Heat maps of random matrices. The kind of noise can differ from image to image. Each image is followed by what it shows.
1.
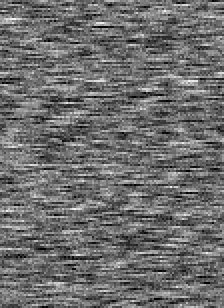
streaked along the rows
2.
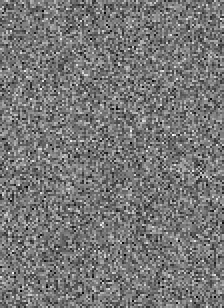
independent entries
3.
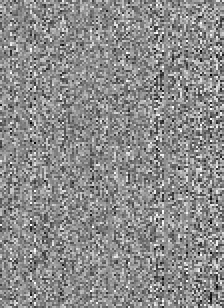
columns of uneven size
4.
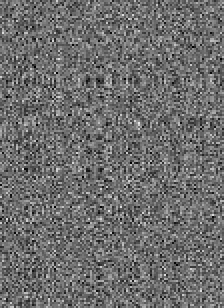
low rank plus noise
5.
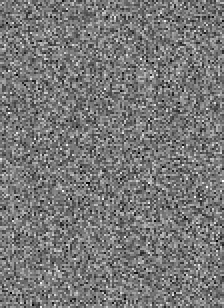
independent entries
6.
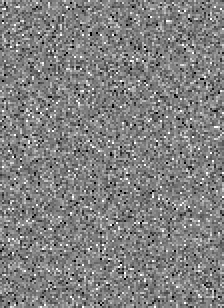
heavy tails
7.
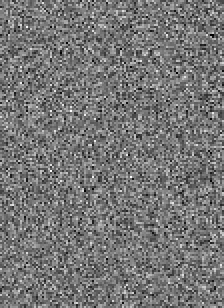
low rank plus noise
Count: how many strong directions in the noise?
five to eight
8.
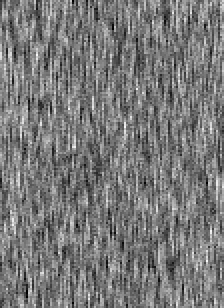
streaked along the columns
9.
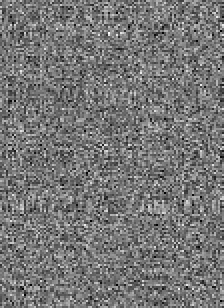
low rank plus noise
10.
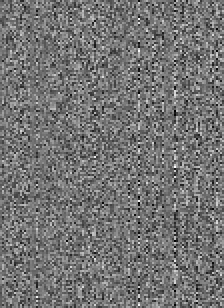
columns of uneven size
